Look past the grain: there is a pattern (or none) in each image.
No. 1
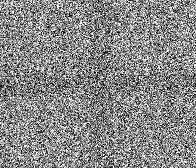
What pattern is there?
bands of rows crossing bands of columns
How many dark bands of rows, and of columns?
1 and 1
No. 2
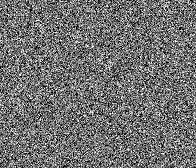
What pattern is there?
only noise
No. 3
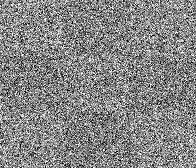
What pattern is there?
a checkerboard
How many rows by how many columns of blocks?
3 by 3
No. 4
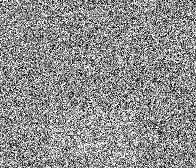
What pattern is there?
one block
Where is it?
bottom middle
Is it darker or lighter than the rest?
lighter
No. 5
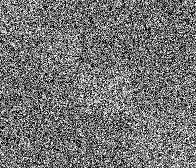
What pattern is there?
blocks along the diagonal
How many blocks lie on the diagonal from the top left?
4
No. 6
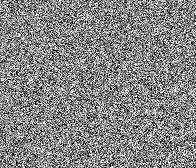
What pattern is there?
only noise
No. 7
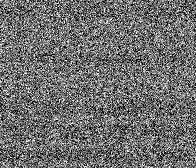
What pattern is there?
bands of rows
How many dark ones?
5
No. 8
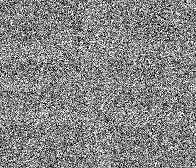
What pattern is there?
bands of rows crossing bands of columns
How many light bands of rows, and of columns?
3 and 1
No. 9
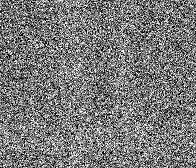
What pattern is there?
bands of rows crossing bands of columns
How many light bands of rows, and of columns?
1 and 2
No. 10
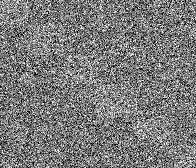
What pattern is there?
blocks along the diagonal
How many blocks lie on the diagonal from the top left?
6
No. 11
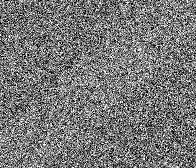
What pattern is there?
a diagonal band
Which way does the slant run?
bottom left to top right
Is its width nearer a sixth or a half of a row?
a half
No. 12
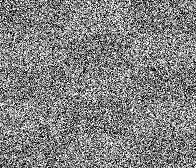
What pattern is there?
a checkerboard
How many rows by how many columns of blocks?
5 by 3
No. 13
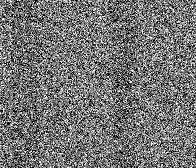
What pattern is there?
bands of columns
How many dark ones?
2
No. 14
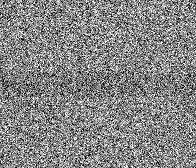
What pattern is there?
one band of rows
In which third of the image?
middle
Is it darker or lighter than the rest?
darker
